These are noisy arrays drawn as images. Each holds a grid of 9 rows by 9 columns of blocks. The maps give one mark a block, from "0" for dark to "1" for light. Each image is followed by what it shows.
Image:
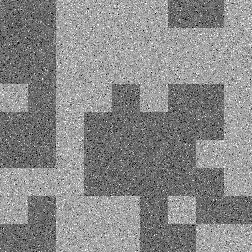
0 0 1 1 1 1 0 0 1
0 0 1 1 1 1 1 1 1
0 0 1 1 1 1 1 1 1
1 0 1 1 0 1 0 0 1
0 0 1 0 0 0 0 0 1
0 0 1 0 0 0 0 1 1
1 1 1 0 0 0 0 0 1
1 0 1 1 1 0 1 0 0
0 0 1 1 1 0 0 1 1
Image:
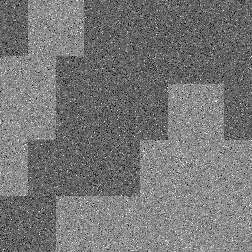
0 1 1 0 0 0 0 0 0
0 1 1 0 0 0 0 0 0
1 1 0 0 0 0 0 0 0
1 1 0 0 0 0 1 1 0
1 1 0 0 0 0 1 1 0
1 0 0 0 0 1 1 1 1
1 0 0 0 0 1 1 1 1
0 0 1 1 1 1 1 1 1
0 0 1 1 1 1 1 1 1
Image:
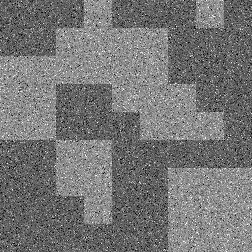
0 0 0 1 0 0 0 1 0
0 0 1 1 1 1 0 0 0
1 1 1 1 1 1 0 0 0
1 1 0 0 1 1 1 0 0
1 1 0 0 0 1 1 1 0
0 0 1 1 0 0 0 0 0
0 0 1 1 0 0 1 1 1
0 0 0 1 0 0 1 1 1
0 0 0 0 0 0 1 1 1
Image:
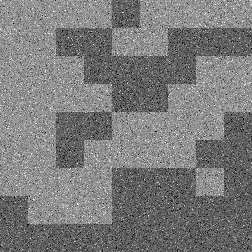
1 1 1 1 0 1 1 1 1
1 1 0 0 1 1 0 0 0
1 1 1 0 0 0 0 1 1
1 1 1 1 0 0 1 1 1
1 1 0 0 1 1 1 1 0
1 1 0 1 1 1 1 0 0
1 1 1 1 0 0 0 1 0
0 1 1 1 0 0 0 0 0
0 0 0 0 0 0 0 0 0
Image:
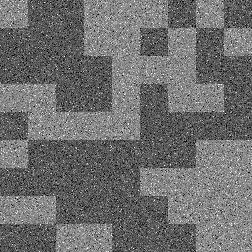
1 0 0 1 1 1 0 1 0
0 0 0 1 1 0 1 0 1
0 0 0 0 1 1 1 0 0
1 1 0 0 1 0 1 1 0
0 1 1 1 1 0 0 0 0
1 0 0 0 0 0 0 1 1
0 0 0 0 0 1 1 1 1
1 1 0 0 0 0 1 1 1
0 0 1 1 0 0 0 1 1
